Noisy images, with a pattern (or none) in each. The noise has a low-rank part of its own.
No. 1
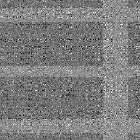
bands of rows crossing bands of columns
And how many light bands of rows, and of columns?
3 and 1
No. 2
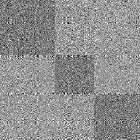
blocks along the diagonal
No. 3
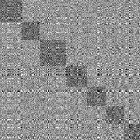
blocks along the diagonal
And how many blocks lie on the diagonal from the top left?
7
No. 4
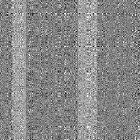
bands of columns
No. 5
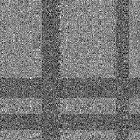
bands of rows crossing bands of columns
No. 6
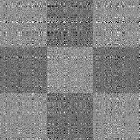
a checkerboard
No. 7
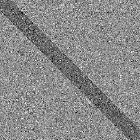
a diagonal band
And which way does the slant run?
top left to bottom right
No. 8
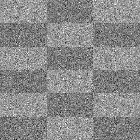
a checkerboard
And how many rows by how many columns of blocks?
6 by 3
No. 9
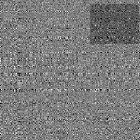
one block
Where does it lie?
top right
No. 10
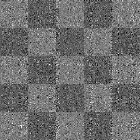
a checkerboard
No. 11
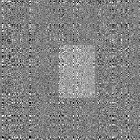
one block
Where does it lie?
centre
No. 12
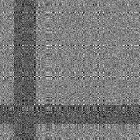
bands of rows crossing bands of columns
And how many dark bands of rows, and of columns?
1 and 1
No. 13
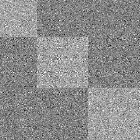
blocks along the diagonal
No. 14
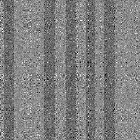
bands of columns
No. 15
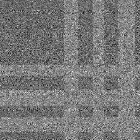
bands of rows crossing bands of columns
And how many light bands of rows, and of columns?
3 and 3
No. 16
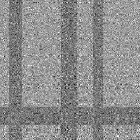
bands of rows crossing bands of columns
